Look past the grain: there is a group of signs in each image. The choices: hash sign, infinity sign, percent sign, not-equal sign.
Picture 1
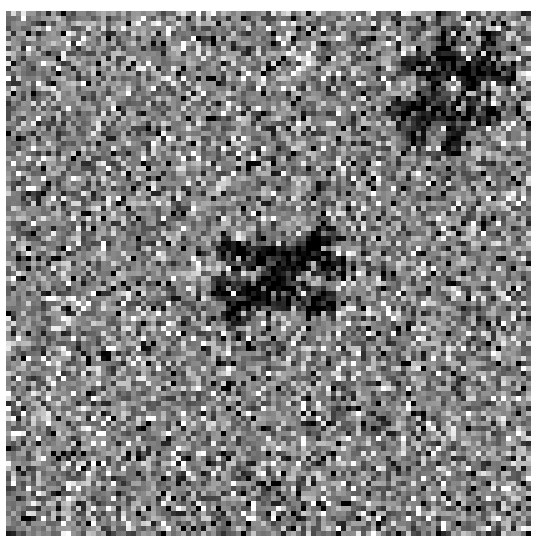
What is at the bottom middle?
nothing
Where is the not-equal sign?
centre
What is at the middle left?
nothing
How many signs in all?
2
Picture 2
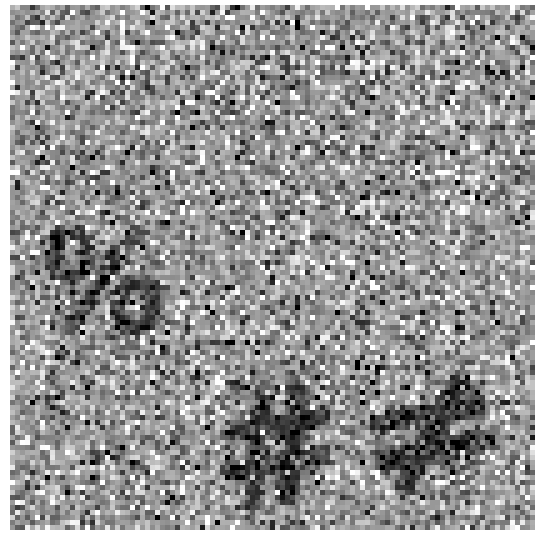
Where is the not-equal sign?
bottom right
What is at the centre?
nothing
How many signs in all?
3
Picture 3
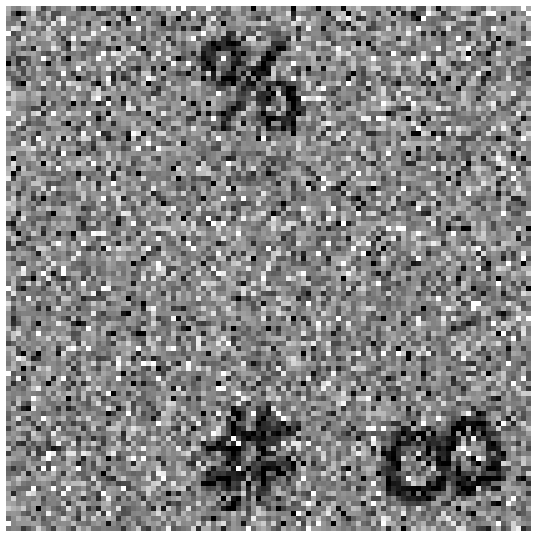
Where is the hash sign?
bottom middle
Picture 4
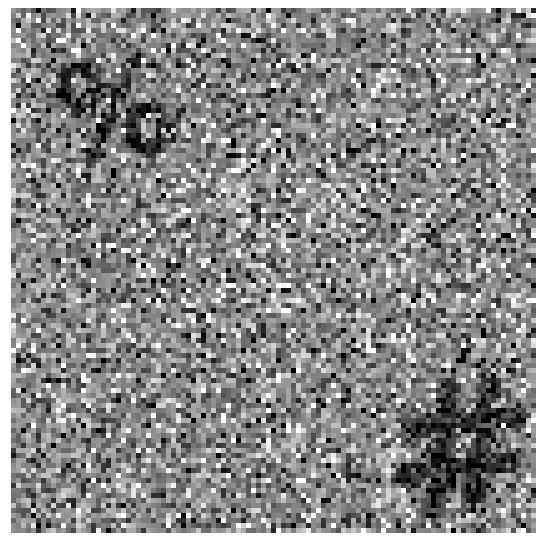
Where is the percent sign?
top left
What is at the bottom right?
hash sign
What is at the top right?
nothing
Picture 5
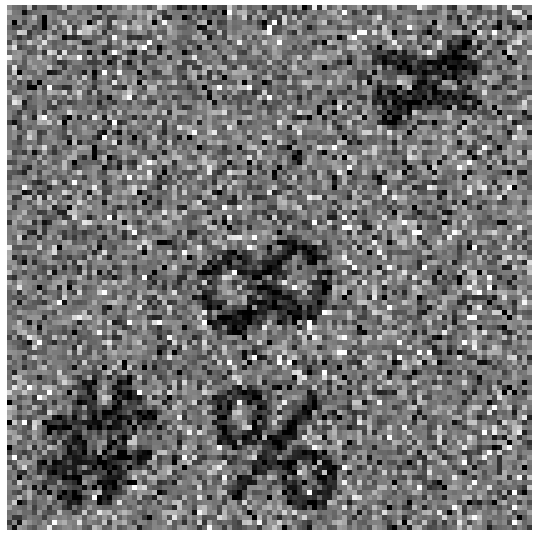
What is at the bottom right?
nothing
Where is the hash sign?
bottom left
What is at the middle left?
nothing
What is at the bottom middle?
percent sign
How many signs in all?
4
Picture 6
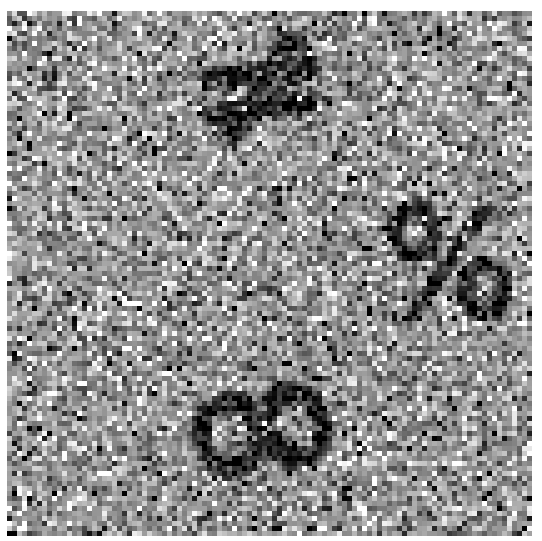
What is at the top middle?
not-equal sign
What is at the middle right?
percent sign
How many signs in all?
3
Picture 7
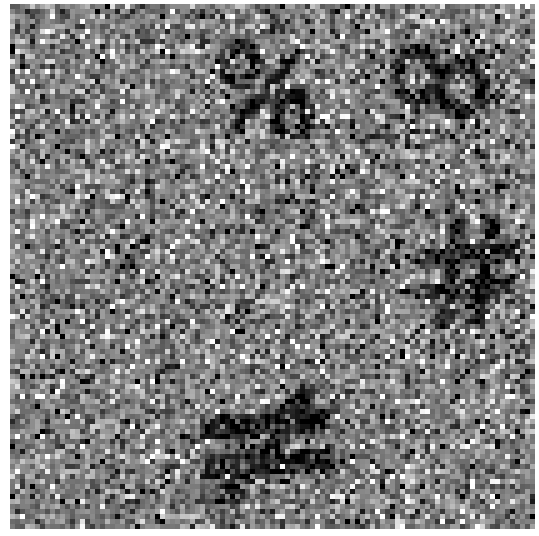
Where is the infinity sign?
top right
